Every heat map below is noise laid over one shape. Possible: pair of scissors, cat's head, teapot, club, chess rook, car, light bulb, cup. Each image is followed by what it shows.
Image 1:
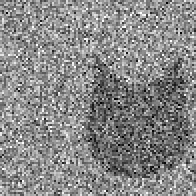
cat's head
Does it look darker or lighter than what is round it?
darker
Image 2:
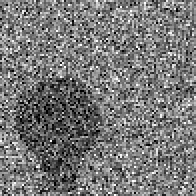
light bulb
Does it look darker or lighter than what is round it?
darker
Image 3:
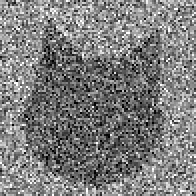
cat's head
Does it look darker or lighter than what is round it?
darker
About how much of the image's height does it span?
nearly all
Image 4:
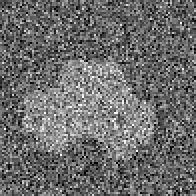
car
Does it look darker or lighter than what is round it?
lighter
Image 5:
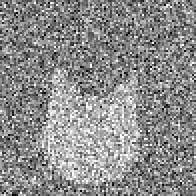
cat's head
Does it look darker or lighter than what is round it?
lighter
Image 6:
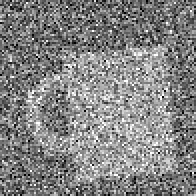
cup
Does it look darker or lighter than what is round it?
lighter
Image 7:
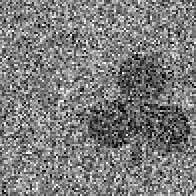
club
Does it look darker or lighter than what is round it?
darker
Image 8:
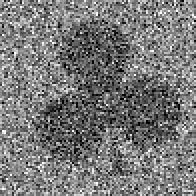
club
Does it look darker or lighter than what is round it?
darker
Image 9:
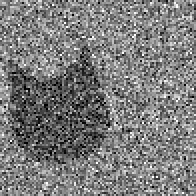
cat's head
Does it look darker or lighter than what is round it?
darker
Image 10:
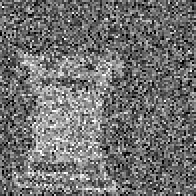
chess rook
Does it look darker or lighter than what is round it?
lighter
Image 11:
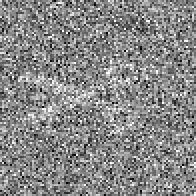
pair of scissors
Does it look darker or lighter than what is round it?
lighter
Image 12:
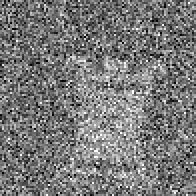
chess rook
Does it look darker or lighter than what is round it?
lighter
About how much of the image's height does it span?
two thirds
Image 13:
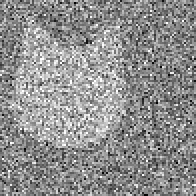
cat's head
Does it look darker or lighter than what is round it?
lighter
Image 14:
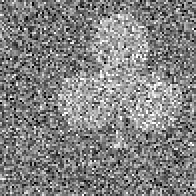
club
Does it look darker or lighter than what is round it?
lighter
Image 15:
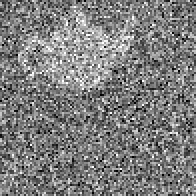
teapot
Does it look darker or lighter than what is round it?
lighter
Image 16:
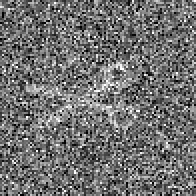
pair of scissors
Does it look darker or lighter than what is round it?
lighter
